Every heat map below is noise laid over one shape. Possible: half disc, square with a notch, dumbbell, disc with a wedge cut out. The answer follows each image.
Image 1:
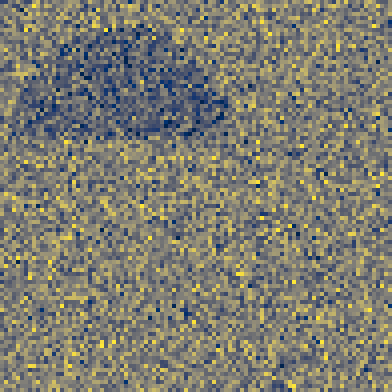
half disc
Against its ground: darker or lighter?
darker
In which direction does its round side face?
up
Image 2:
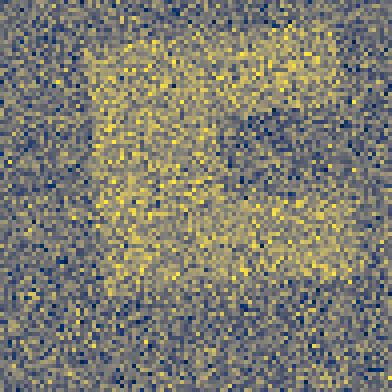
square with a notch
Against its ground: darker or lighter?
lighter
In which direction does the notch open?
right
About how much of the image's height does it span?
two thirds
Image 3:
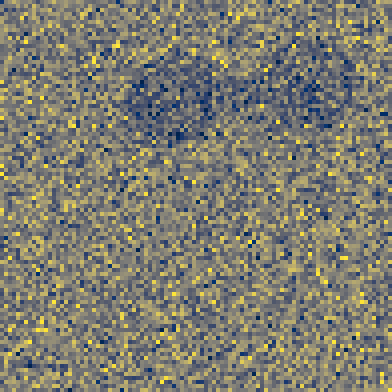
dumbbell
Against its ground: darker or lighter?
darker
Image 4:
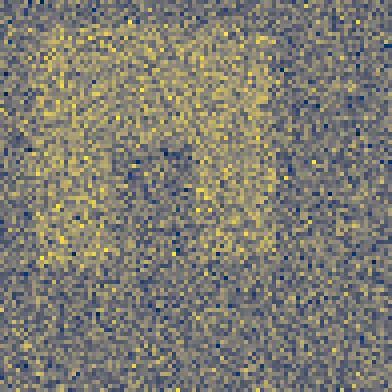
square with a notch
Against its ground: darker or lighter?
lighter
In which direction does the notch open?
down
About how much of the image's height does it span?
two thirds
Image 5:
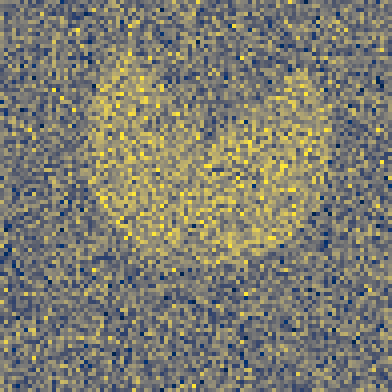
disc with a wedge cut out
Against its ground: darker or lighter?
lighter
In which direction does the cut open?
up
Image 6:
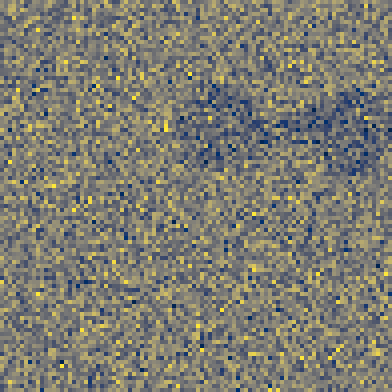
dumbbell
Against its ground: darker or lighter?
darker
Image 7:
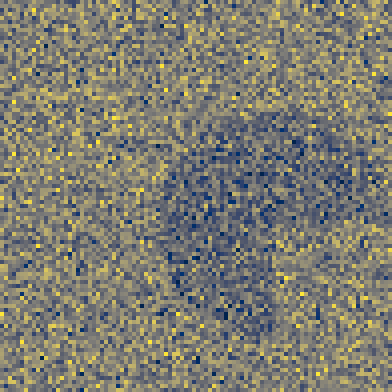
disc with a wedge cut out
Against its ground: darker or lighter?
darker
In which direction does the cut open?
down and right
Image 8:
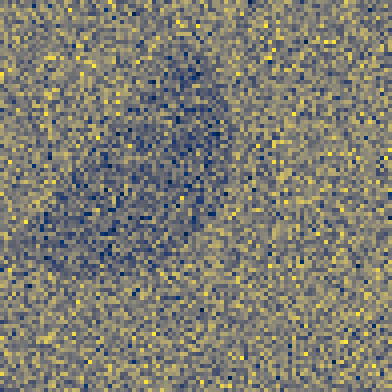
half disc
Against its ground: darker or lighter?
darker
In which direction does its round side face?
down and right
